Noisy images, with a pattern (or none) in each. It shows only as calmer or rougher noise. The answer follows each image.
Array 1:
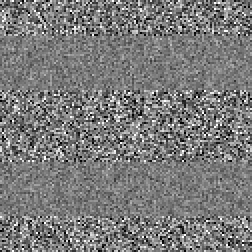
horizontal stripes
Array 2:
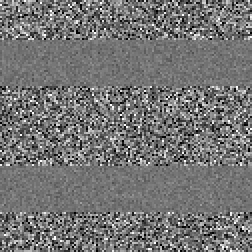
horizontal stripes
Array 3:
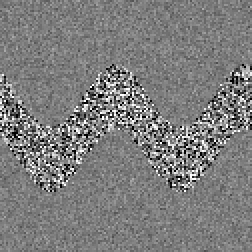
a wavy band
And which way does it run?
left to right
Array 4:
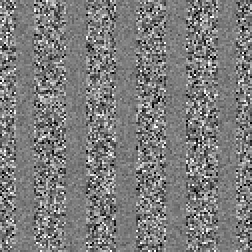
vertical stripes
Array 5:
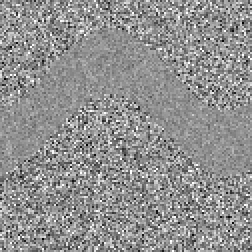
a wavy band
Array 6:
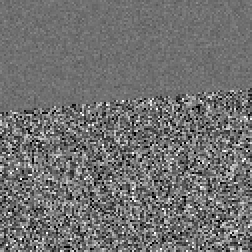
a sharp edge
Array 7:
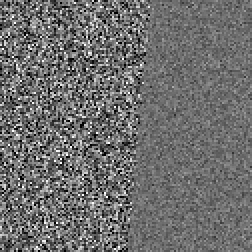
a sharp edge
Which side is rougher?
left
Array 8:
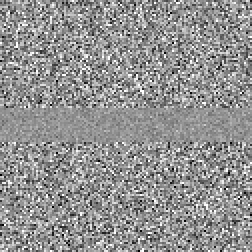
one horizontal stripe
